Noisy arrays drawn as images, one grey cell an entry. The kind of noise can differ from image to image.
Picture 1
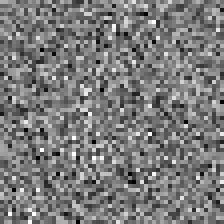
independent entries
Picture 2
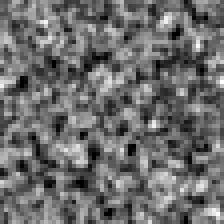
blotchy
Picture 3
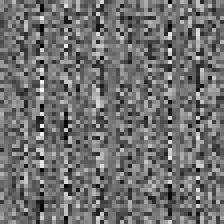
columns of uneven size
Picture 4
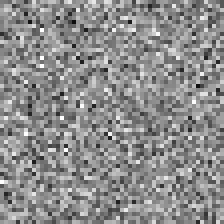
independent entries
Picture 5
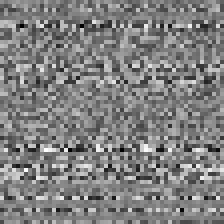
rows of uneven size
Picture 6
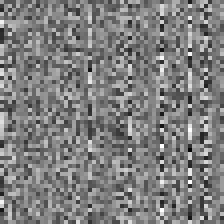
columns of uneven size
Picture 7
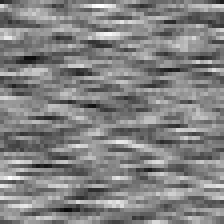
streaked along the rows
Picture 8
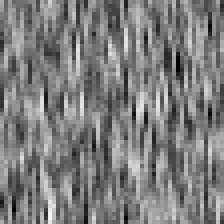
streaked along the columns
